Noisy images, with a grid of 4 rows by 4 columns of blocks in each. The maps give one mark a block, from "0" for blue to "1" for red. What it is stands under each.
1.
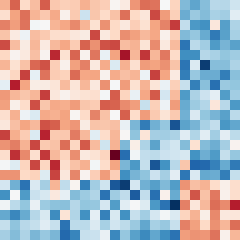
1 1 1 0
1 1 1 0
1 1 0 0
0 0 0 1
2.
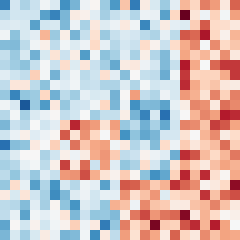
0 0 0 1
0 0 0 1
0 1 0 1
0 0 1 1
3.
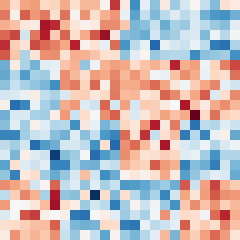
1 1 0 0
0 1 1 1
0 0 1 0
1 0 0 1
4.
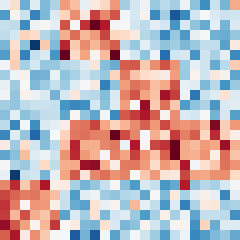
0 1 0 0
0 0 1 0
0 1 1 1
1 0 0 0
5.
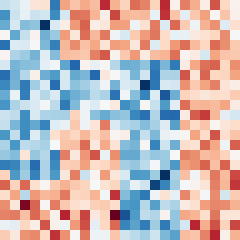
0 1 1 1
0 0 0 1
0 1 0 1
1 1 0 1
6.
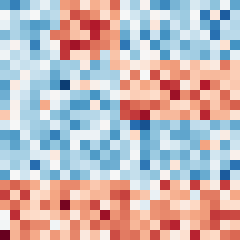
0 1 0 0
0 0 1 1
0 0 0 0
1 1 1 1
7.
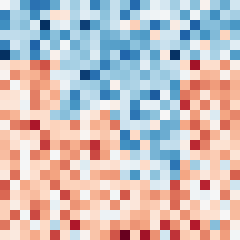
0 0 0 0
1 0 0 1
1 1 0 1
1 1 1 1
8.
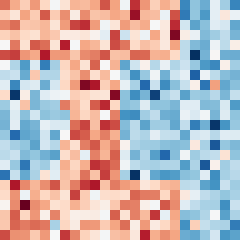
1 1 1 0
0 1 0 0
0 1 0 0
1 1 1 0
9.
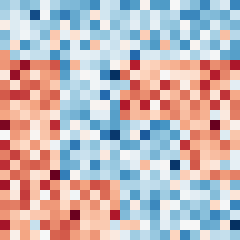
0 0 0 0
1 0 1 1
1 0 0 1
1 1 0 0
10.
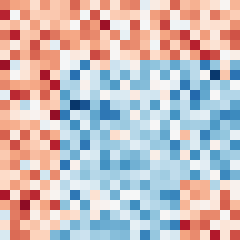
1 1 1 1
1 0 0 0
1 0 0 0
1 0 0 1
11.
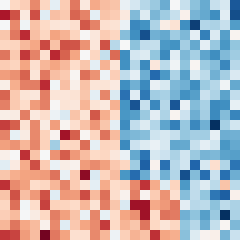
1 1 0 0
1 1 0 0
1 1 0 0
1 1 1 0
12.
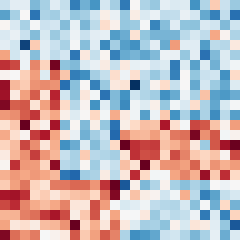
0 0 0 0
1 0 0 0
1 0 1 1
1 1 0 0
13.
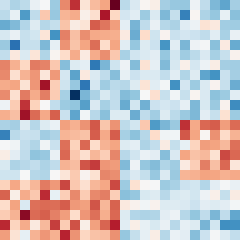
0 1 0 0
1 0 0 0
0 1 0 1
1 1 0 0
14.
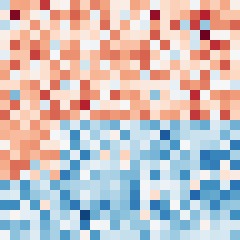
1 1 1 1
1 1 1 1
1 0 0 0
0 0 0 0
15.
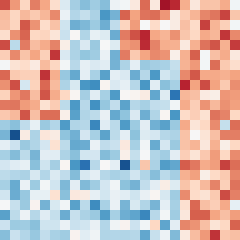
1 0 1 1
1 0 0 1
0 0 0 1
0 0 0 1
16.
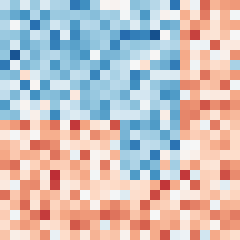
0 0 0 1
0 0 0 1
1 1 0 1
1 1 1 1
